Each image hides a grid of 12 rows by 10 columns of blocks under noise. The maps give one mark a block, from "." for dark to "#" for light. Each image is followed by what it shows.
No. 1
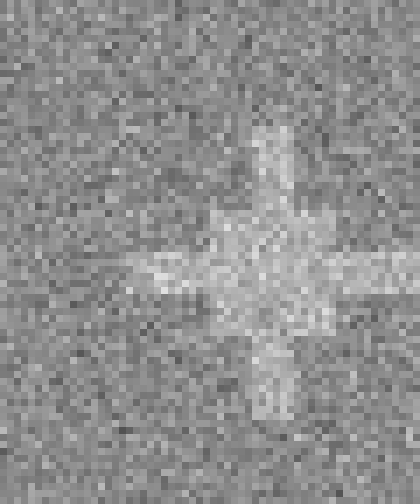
. . . . . . . . . .
. . . . . . . . . .
. . . . . . . . . .
. . . . . . # . . .
. . . . . . # . . .
. . . . . # # # . .
. . . # # # # # # #
. . . . . # # # . .
. . . . . . # . . .
. . . . . . # . . .
. . . . . . . . . .
. . . . . . . . . .
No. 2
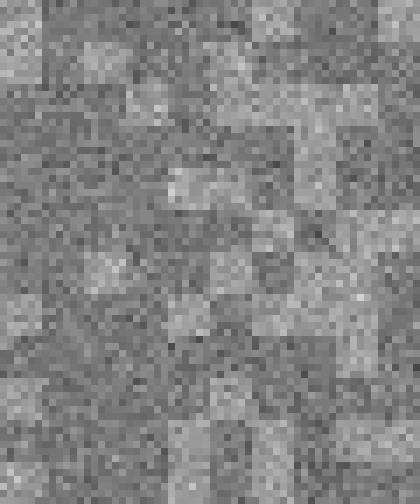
# . . . . . # . . #
# . # . . # . . . .
. . . # . # # # # .
. . . . . . . # . .
. . . . # # . # . .
. . . . . . # . # #
. . # . . # . # # .
# . . . # . # # # .
. . . . . . . . # .
# . . . . # . . . .
. . . . # . # . # #
# . . . # . # . . .
